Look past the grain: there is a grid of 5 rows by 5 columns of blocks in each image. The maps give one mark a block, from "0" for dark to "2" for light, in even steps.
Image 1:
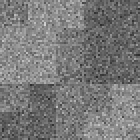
12200
22100
22100
10112
00122
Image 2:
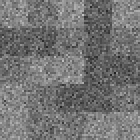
21202
00101
12200
21001
21122
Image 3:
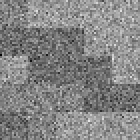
12222
00022
20002
11100
01222
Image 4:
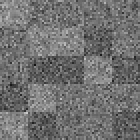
21111
12201
10020
02111
20110
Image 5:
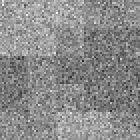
22211
22100
01000
01100
11221
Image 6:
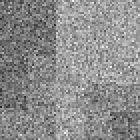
00222
00222
01222
01211
11210
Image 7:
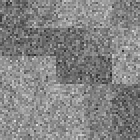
01221
00012
22002
22210
22210
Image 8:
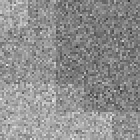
21000
11000
11000
22100
22221
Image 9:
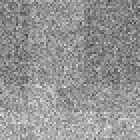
01100
01100
01100
12111
22222
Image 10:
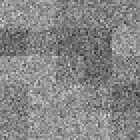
22111
01002
22101
12210
12221
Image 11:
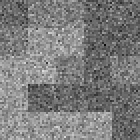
01100
12200
22101
20000
22220
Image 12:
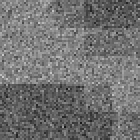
22100
22211
22222
00012
00001
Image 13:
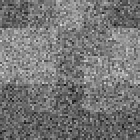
01210
22112
22122
01011
00000
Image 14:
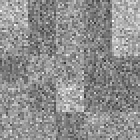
20102
10102
01100
10200
11011
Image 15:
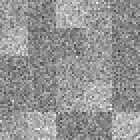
10210
20010
00110
00120
12002
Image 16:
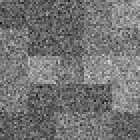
00012
10011
12122
10002
00110
